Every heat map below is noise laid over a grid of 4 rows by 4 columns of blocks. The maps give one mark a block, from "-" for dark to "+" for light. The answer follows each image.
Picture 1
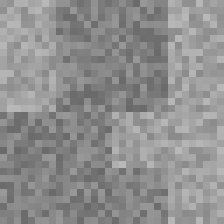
+ - - +
+ - - +
- - + +
- - - +
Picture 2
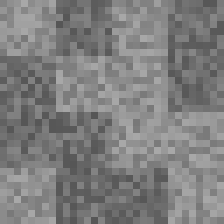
+ - + -
- + + -
- - + +
+ - - +
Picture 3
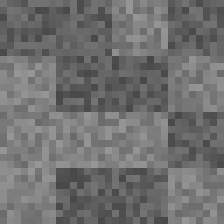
- - + -
+ - - +
+ + + -
+ - - +
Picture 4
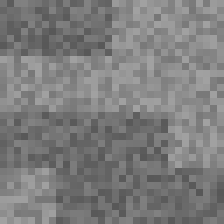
- - + +
+ + + +
- - - +
+ - - -
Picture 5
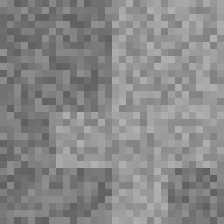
- - + +
- - + +
- + + +
- - + -
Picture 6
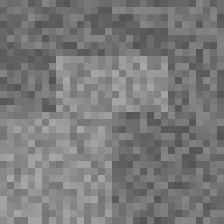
- - - -
- + + -
+ + - -
+ + - -
